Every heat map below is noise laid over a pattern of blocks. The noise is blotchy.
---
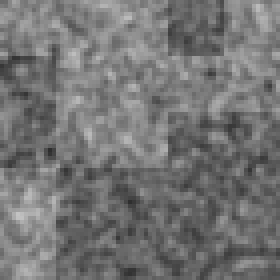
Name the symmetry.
no symmetry
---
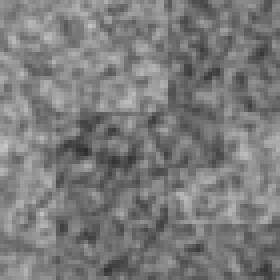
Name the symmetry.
no symmetry
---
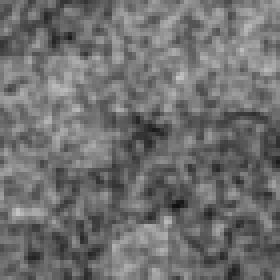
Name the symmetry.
no symmetry
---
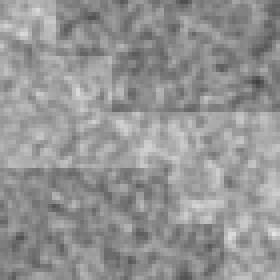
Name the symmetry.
the same after a half turn
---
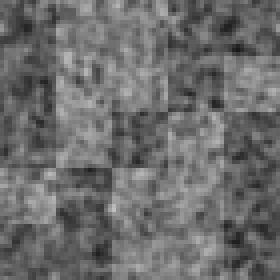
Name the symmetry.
the same after a half turn
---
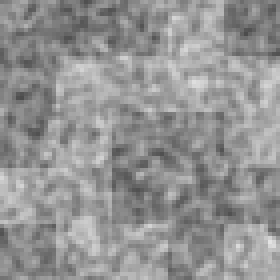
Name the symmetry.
mirrored about the diagonal from the top left
